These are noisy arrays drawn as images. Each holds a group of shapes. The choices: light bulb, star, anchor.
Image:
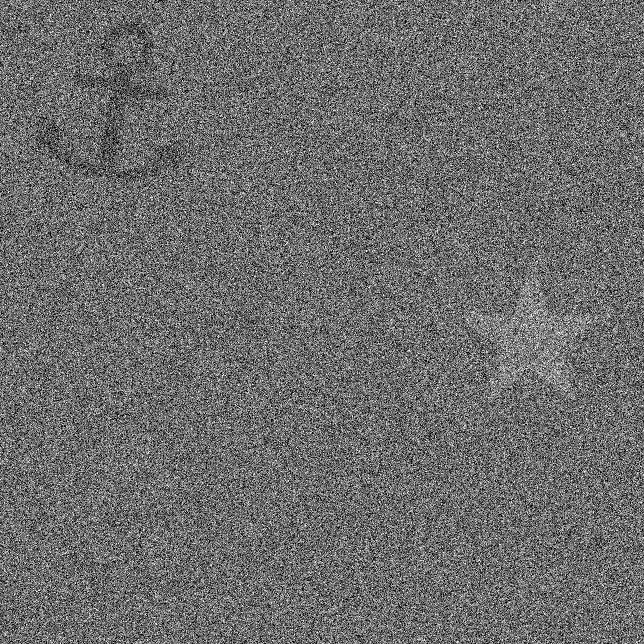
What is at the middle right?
star
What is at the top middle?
nothing
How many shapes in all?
2
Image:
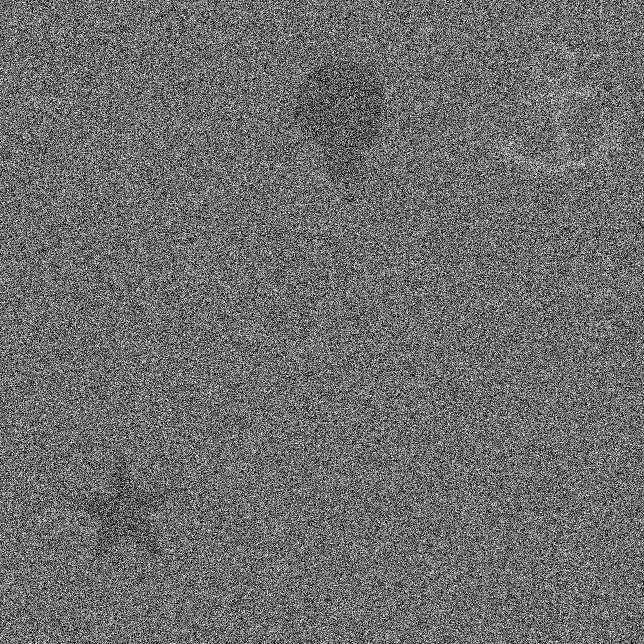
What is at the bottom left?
star
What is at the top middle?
light bulb
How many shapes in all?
3
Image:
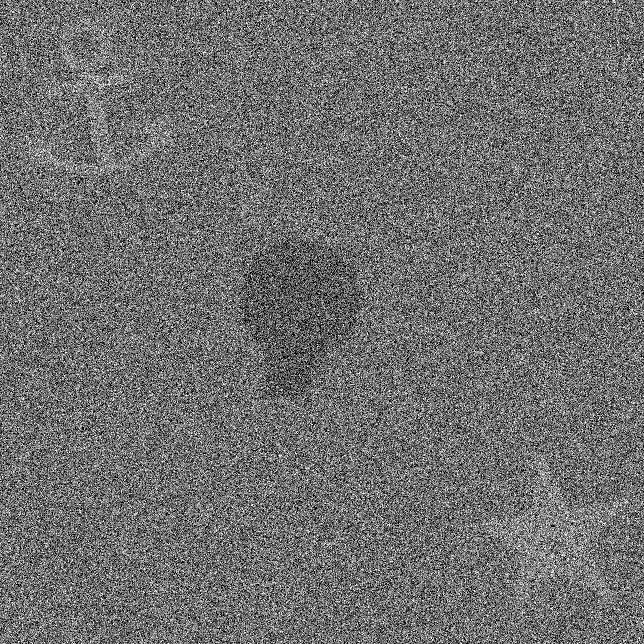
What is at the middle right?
nothing
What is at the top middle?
nothing
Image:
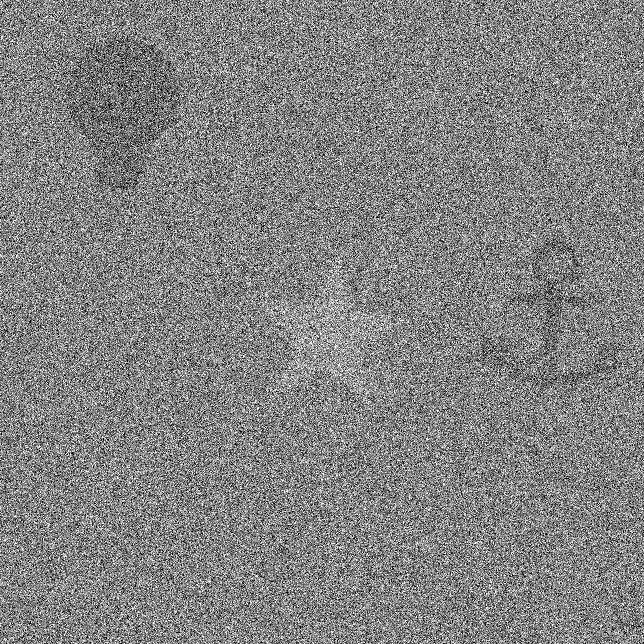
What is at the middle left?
nothing
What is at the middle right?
anchor
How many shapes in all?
3
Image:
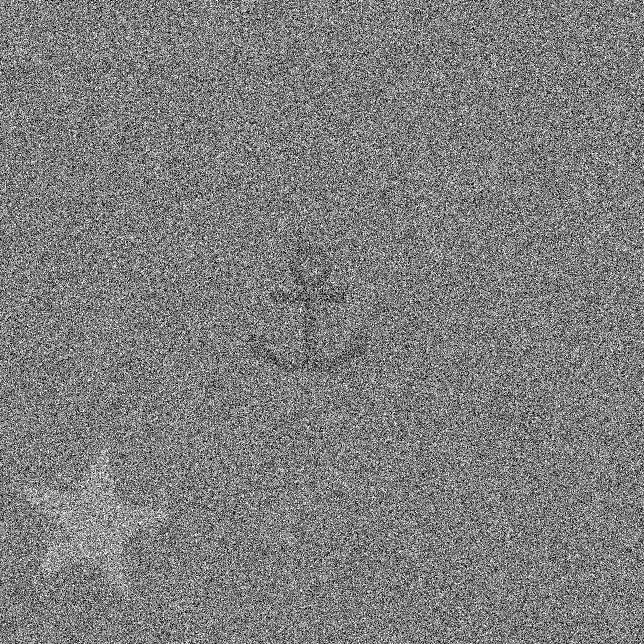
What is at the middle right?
nothing
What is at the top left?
nothing
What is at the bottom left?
star
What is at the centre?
anchor
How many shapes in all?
2
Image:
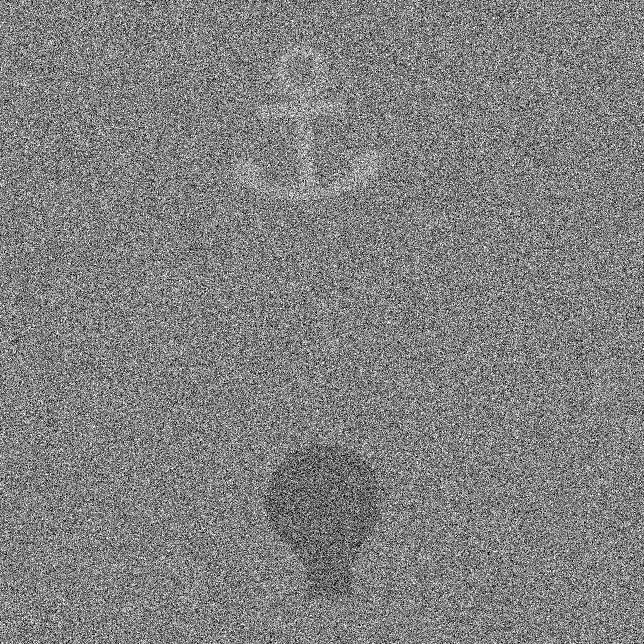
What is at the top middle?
anchor
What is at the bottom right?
nothing
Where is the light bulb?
bottom middle
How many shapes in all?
2
